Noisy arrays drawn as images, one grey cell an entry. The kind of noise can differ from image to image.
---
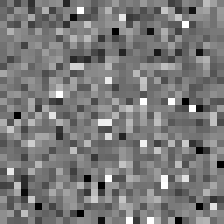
heavy tails
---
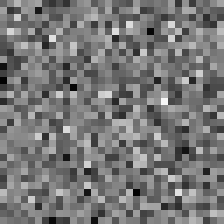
independent entries
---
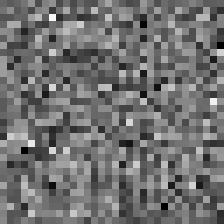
low rank plus noise
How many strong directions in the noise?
five to eight
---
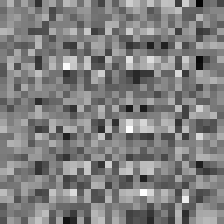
low rank plus noise
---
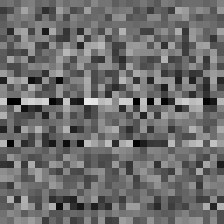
rows of uneven size
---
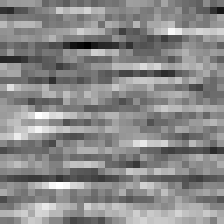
streaked along the rows
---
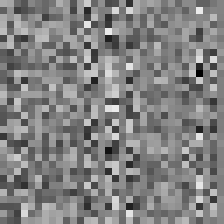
columns of uneven size
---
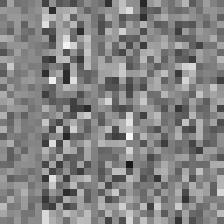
columns of uneven size
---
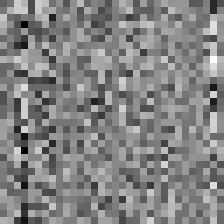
columns of uneven size
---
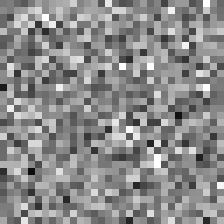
independent entries
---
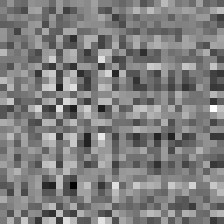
low rank plus noise
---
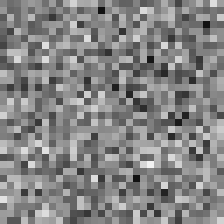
independent entries
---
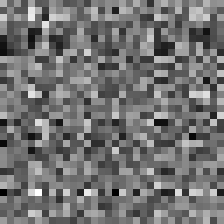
low rank plus noise
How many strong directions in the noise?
two
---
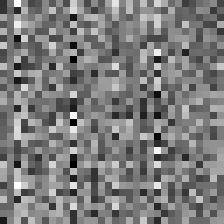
columns of uneven size
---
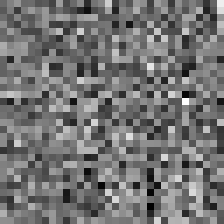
low rank plus noise
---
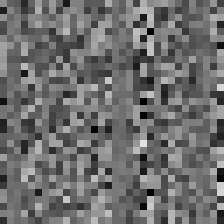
columns of uneven size
